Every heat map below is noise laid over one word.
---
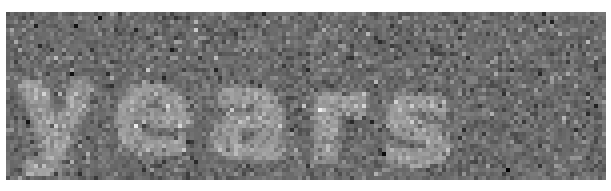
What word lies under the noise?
years
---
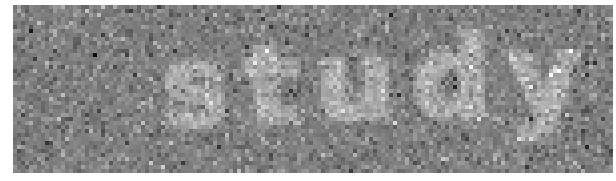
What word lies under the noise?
study
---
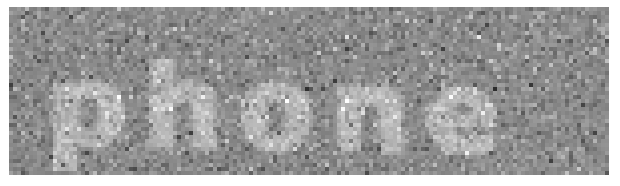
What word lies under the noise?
phone
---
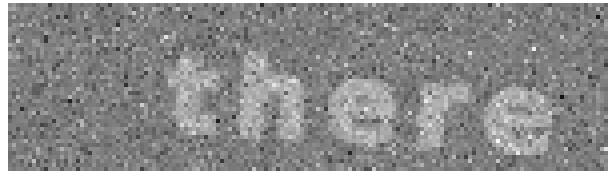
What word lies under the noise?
there
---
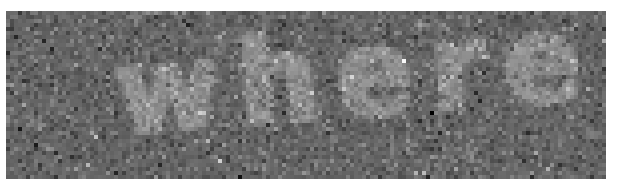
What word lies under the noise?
where
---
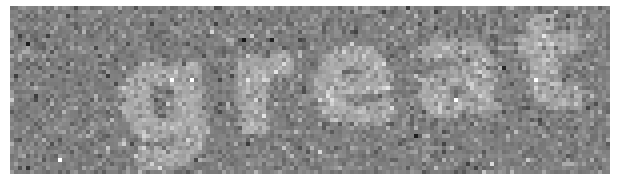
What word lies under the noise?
great
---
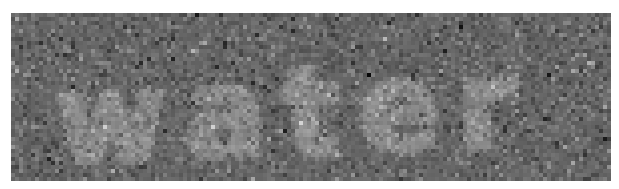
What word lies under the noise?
water
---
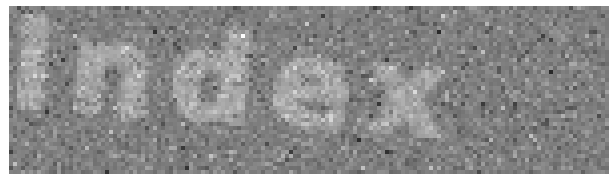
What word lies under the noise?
index
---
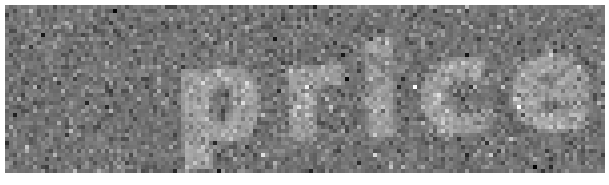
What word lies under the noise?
price
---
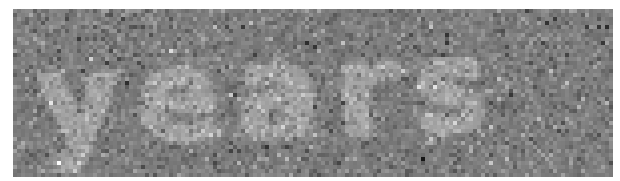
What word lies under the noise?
years
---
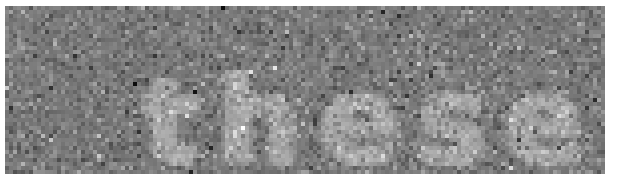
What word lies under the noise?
these
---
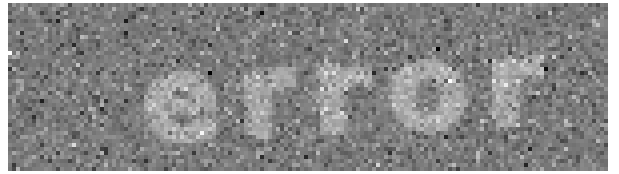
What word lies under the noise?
error
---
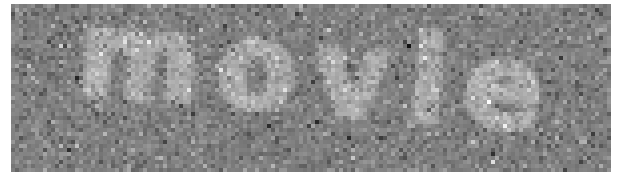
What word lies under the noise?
movie
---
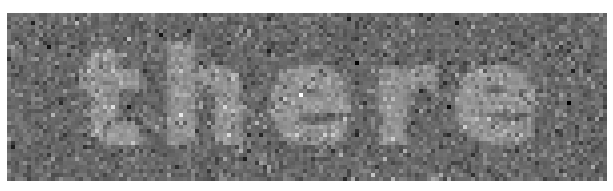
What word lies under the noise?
there
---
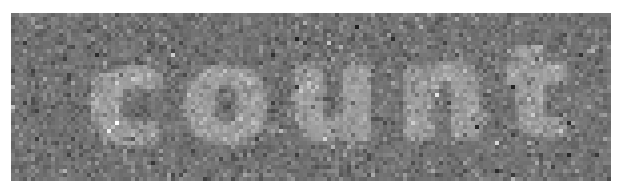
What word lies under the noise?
count
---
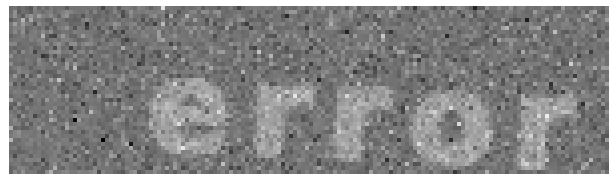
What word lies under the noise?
error
